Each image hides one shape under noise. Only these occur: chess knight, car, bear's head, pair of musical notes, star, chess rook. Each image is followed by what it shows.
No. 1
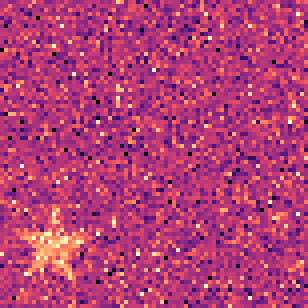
star
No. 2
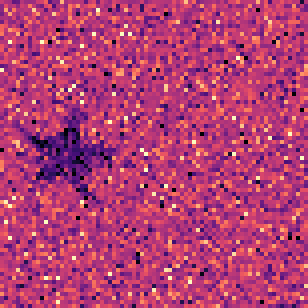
star
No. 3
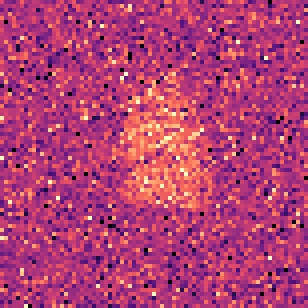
chess knight
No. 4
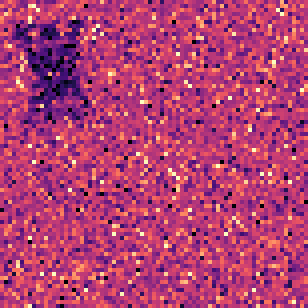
chess rook
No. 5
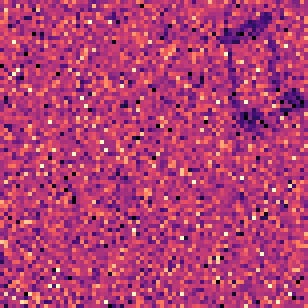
pair of musical notes
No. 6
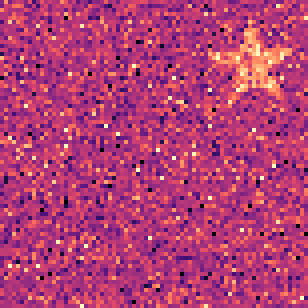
star
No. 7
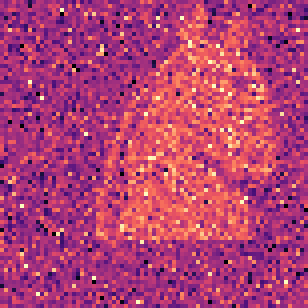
chess knight
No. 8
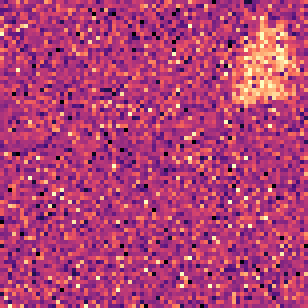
chess knight
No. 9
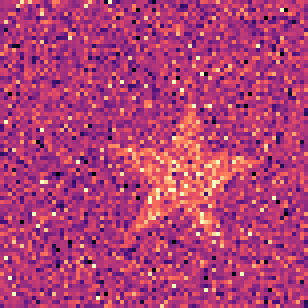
star
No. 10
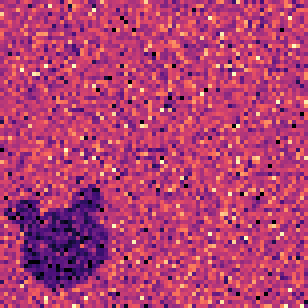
bear's head
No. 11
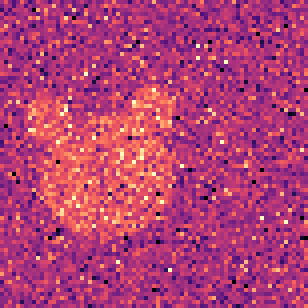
bear's head
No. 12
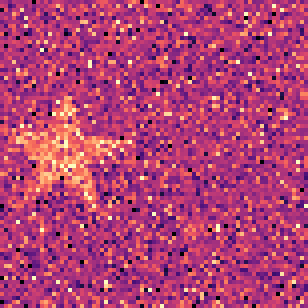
star
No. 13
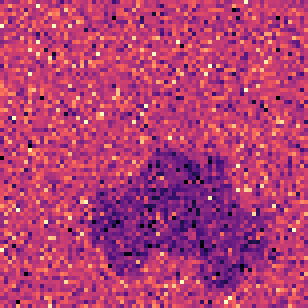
car
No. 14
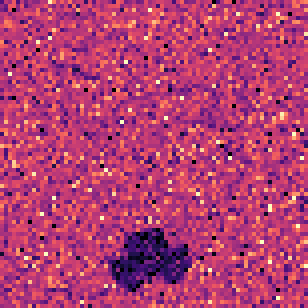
car
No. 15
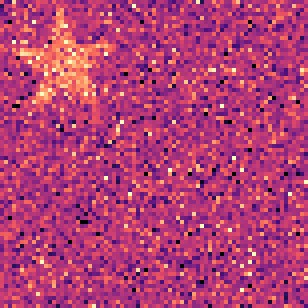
star
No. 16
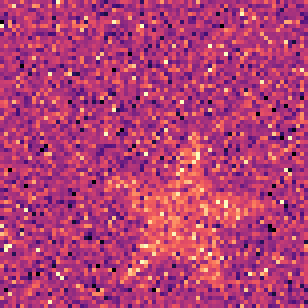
star
